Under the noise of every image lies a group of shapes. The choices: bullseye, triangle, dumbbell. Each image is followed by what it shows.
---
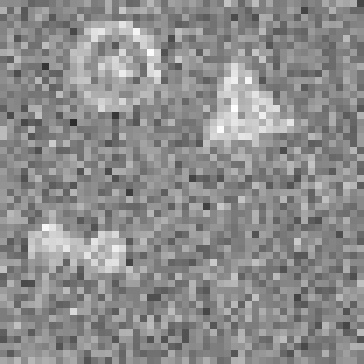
top left: light bullseye; top right: light triangle; bottom left: light dumbbell
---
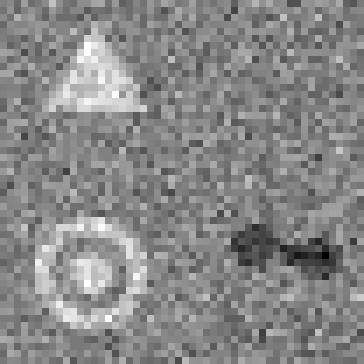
top left: light triangle; bottom left: light bullseye; bottom right: dark dumbbell
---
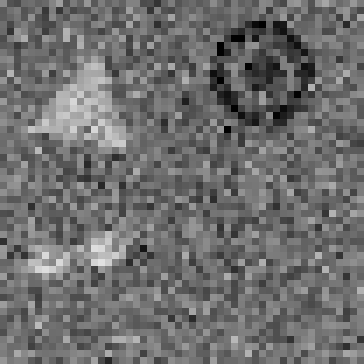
top left: light triangle; top right: dark bullseye; bottom left: light dumbbell
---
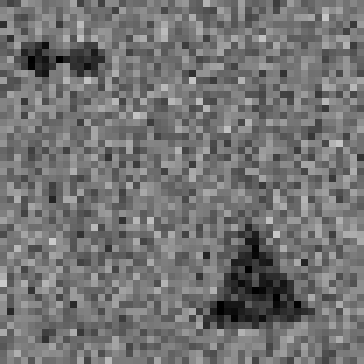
top left: dark dumbbell; bottom right: dark triangle
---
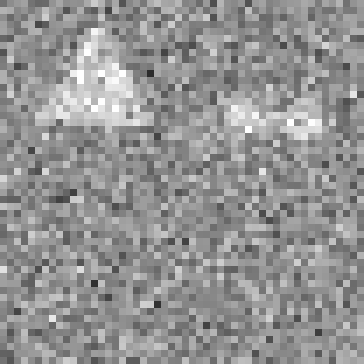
top left: light triangle; top right: light dumbbell
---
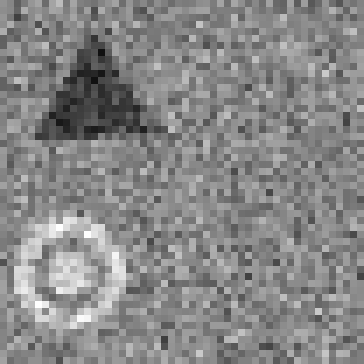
top left: dark triangle; bottom left: light bullseye
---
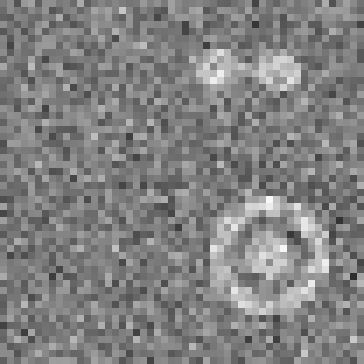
top right: light dumbbell; bottom right: light bullseye
